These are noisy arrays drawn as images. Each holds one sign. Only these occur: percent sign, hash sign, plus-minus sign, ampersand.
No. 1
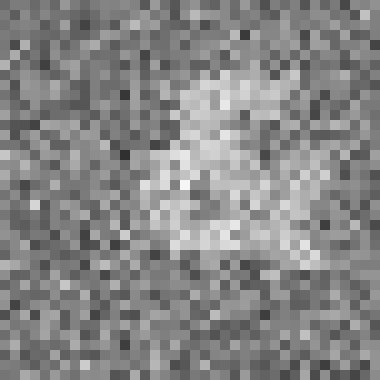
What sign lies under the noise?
ampersand
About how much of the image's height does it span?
half
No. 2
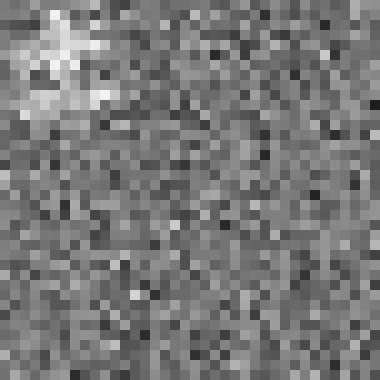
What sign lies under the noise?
plus-minus sign
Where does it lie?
top left
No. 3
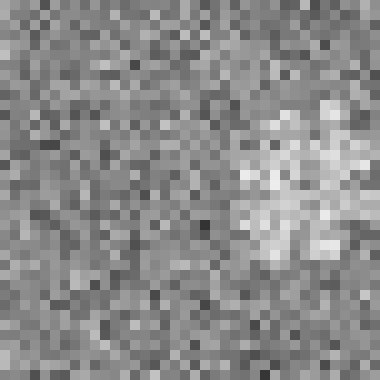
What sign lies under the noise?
hash sign
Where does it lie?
middle right
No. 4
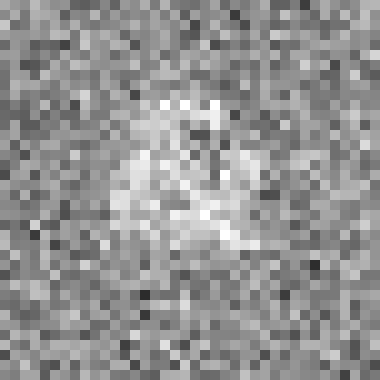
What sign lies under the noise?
ampersand
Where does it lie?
centre
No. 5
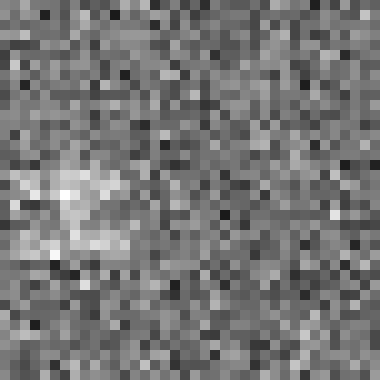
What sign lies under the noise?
plus-minus sign
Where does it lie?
middle left
